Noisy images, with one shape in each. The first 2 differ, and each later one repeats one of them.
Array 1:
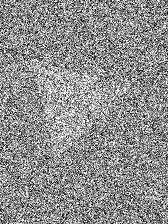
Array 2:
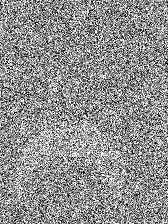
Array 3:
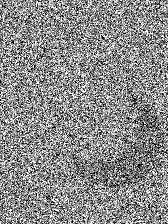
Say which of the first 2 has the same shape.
2
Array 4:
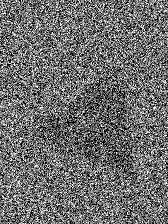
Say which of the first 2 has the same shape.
1
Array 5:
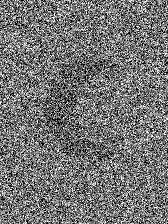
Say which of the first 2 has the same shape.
2
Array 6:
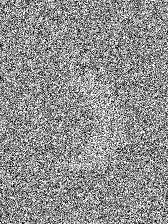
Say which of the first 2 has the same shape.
2
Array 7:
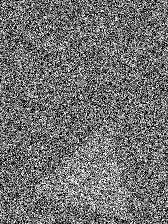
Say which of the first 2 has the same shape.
1
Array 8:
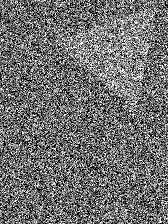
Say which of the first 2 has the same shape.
1
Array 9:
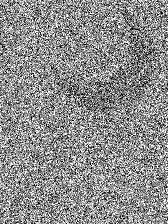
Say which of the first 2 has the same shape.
2
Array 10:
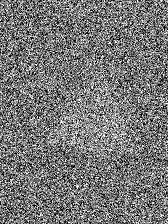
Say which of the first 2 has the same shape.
1
